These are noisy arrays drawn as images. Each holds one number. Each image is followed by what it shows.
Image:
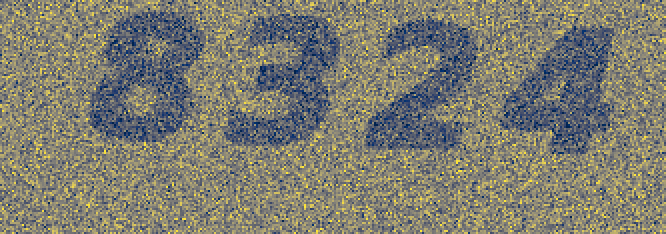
8324
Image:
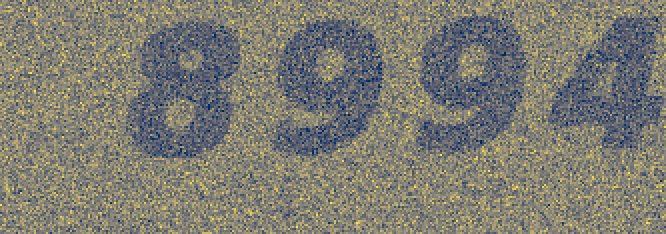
8994
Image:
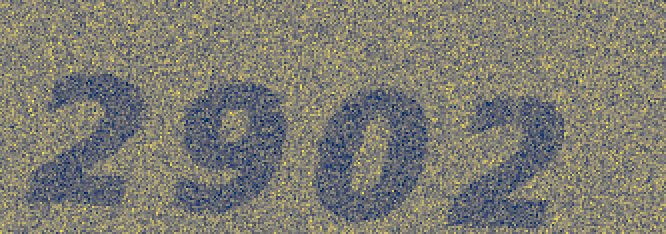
2902
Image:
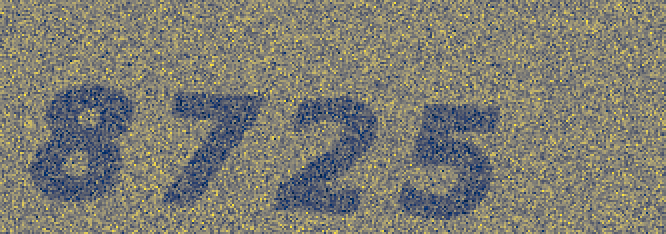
8725
